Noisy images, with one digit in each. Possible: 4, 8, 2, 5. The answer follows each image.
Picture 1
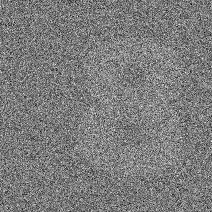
8
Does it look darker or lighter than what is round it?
lighter
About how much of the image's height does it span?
two thirds
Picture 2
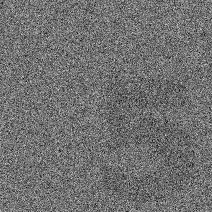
5
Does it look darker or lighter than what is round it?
darker
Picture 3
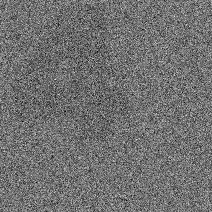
4
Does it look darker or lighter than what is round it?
darker
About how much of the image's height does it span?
two thirds
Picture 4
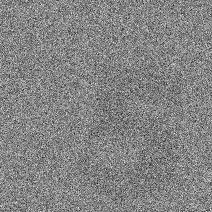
5
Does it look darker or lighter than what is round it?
darker
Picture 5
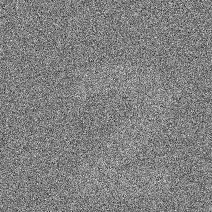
2
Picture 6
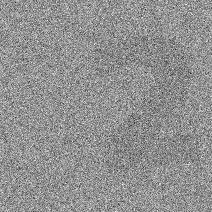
2
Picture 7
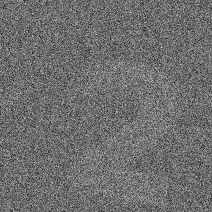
2
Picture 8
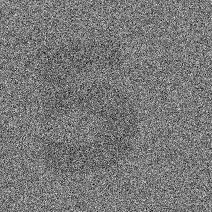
5
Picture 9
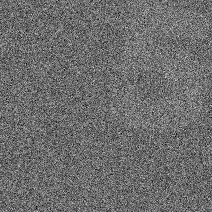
5
